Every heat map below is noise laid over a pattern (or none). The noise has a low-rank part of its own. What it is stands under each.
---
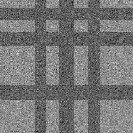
bands of rows crossing bands of columns
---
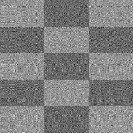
a checkerboard
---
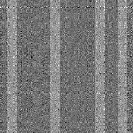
bands of columns
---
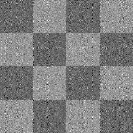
a checkerboard
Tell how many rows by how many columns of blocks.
4 by 4
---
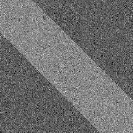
a diagonal band
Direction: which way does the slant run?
top left to bottom right
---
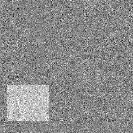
one block
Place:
bottom left
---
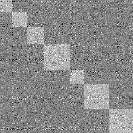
blocks along the diagonal
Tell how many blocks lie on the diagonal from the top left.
7
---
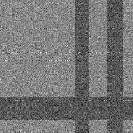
bands of rows crossing bands of columns
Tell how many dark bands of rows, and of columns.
1 and 2
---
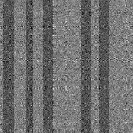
bands of columns
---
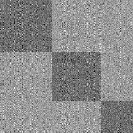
blocks along the diagonal
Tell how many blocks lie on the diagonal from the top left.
3
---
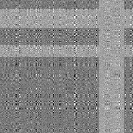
bands of rows crossing bands of columns
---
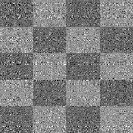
a checkerboard
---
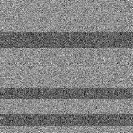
bands of rows
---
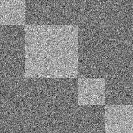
blocks along the diagonal
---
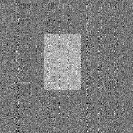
one block
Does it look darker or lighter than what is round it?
lighter
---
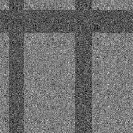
bands of rows crossing bands of columns
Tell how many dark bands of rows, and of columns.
1 and 2
